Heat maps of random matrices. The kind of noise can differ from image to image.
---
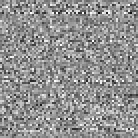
rows of uneven size
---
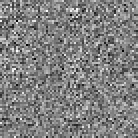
low rank plus noise
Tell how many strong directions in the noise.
five to eight
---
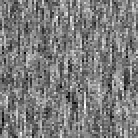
streaked along the columns
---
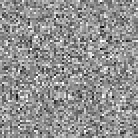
low rank plus noise
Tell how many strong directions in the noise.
five to eight
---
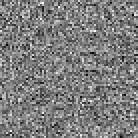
low rank plus noise
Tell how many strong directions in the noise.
five to eight
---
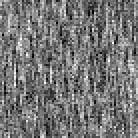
streaked along the columns
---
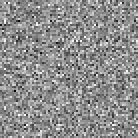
low rank plus noise
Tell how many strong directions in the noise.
two
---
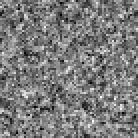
blotchy
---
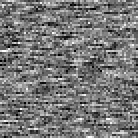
streaked along the rows
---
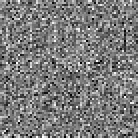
low rank plus noise
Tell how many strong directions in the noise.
three or four
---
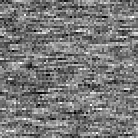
streaked along the rows
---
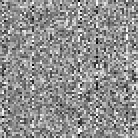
columns of uneven size
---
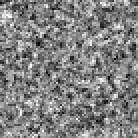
blotchy
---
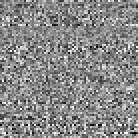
rows of uneven size
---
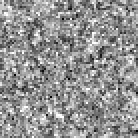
blotchy
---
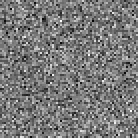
independent entries
